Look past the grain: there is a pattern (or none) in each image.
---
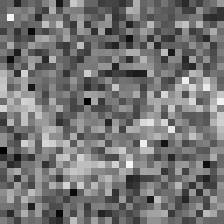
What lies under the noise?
a wavy band
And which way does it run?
left to right
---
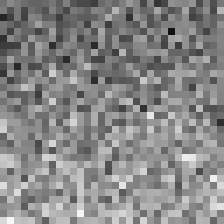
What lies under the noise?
a smooth slope
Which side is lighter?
bottom
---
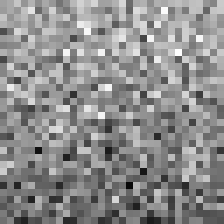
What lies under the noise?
a smooth slope
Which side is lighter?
top
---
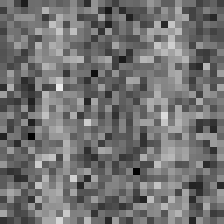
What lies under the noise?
vertical stripes
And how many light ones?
2
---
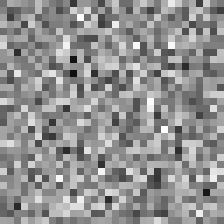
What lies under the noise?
only noise
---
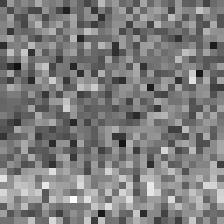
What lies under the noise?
one horizontal stripe
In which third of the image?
bottom
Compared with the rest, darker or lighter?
lighter
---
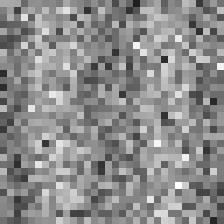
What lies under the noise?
vertical stripes
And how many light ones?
2
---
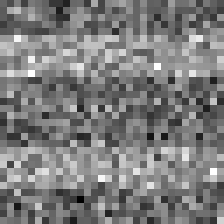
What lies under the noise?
horizontal stripes
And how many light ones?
2
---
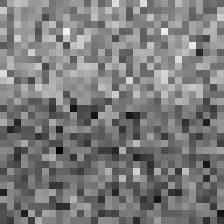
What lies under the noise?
a sharp edge
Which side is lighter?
top
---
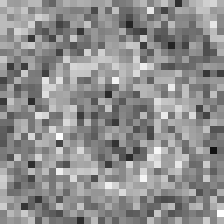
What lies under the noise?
rings round one point
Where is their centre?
centre
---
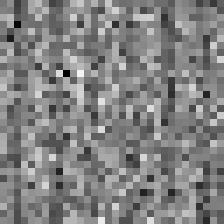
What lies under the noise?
vertical stripes
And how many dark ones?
6
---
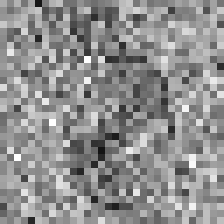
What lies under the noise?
a wavy band
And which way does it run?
top to bottom
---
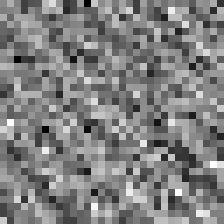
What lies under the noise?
diagonal stripes
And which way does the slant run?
top left to bottom right
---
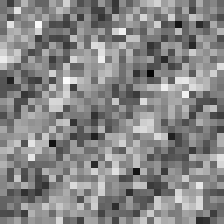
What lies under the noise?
diagonal stripes
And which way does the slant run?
bottom left to top right
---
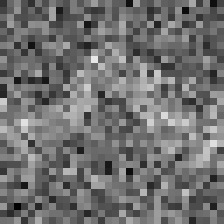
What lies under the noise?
a wavy band
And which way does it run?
left to right
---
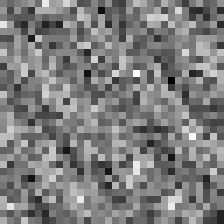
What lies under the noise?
diagonal stripes
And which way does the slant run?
top left to bottom right
